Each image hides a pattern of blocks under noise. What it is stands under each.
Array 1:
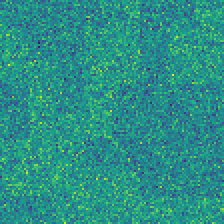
no symmetry
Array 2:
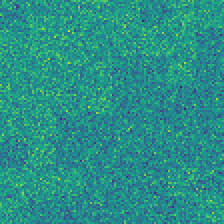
mirrored about the diagonal from the top left
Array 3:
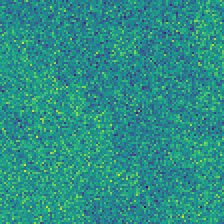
no symmetry
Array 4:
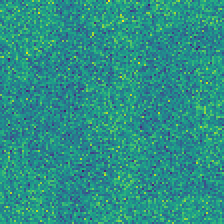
top and bottom mirror each other
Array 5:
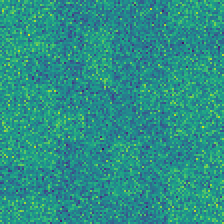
the same after a half turn
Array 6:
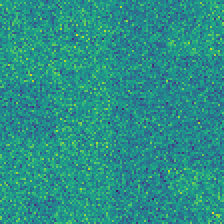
top and bottom mirror each other
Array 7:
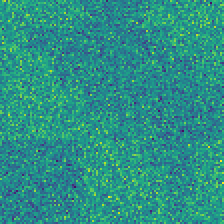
mirrored about the diagonal from the bottom left
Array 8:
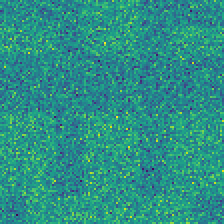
left and right mirror each other
